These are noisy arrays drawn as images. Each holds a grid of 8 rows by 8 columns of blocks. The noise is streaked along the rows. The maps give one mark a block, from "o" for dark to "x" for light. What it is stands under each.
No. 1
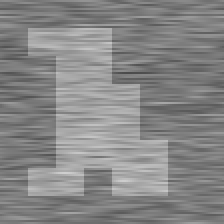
o o o o o o o o
o x x x o o o o
o o x x o o o o
o o x x x o o o
o o x x x o o o
o o x x x x o o
o x x o x x o o
o o o o o o o o
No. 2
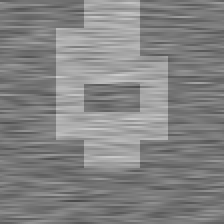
o o o x x o o o
o o x x x o o o
o o x x x x o o
o o x o o x o o
o o x x x x o o
o o o x x o o o
o o o o o o o o
o o o o o o o o
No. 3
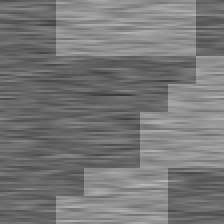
o o x x x x x o
o o x x x x x o
o o o o o o o x
o o o o o o x x
o o o o o x x x
o o o o o x x x
o o o x x x o o
o o x x x x o o
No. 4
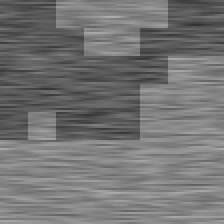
o o x x x x o o
o o o x x o o o
o o o o o o x x
o o o o o x x x
o x o o o x x x
x x x x x x x x
x x x x x x x x
x x x x x x x x
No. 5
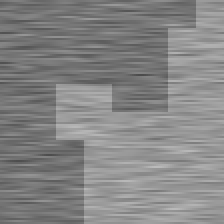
o o o o o o o x
o o o o o o x x
o o o o o o x x
o o x x o o x x
o o x x x x x x
o o o x x x x x
o o o x x x x x
o o o x x x x x
